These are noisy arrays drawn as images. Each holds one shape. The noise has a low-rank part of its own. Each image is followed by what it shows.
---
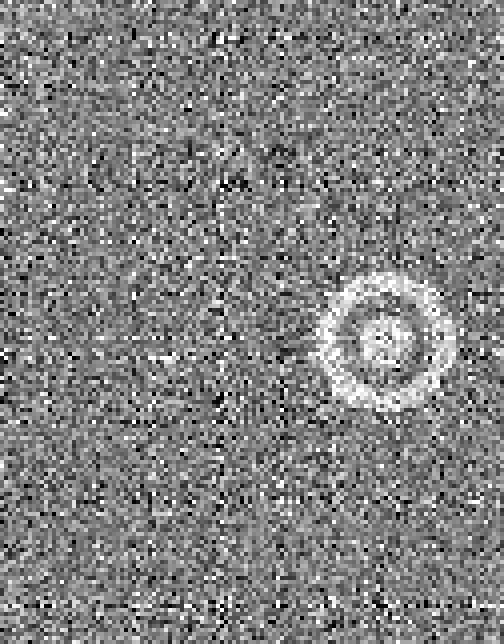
bullseye
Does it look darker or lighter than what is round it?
lighter
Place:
middle right
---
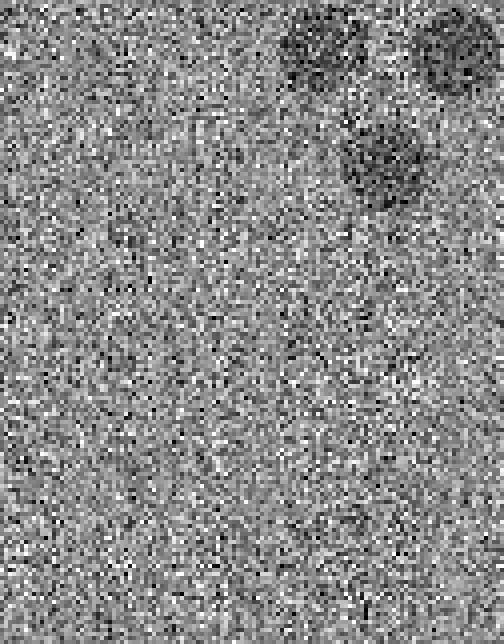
three dots
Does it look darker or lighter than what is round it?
darker
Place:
top right
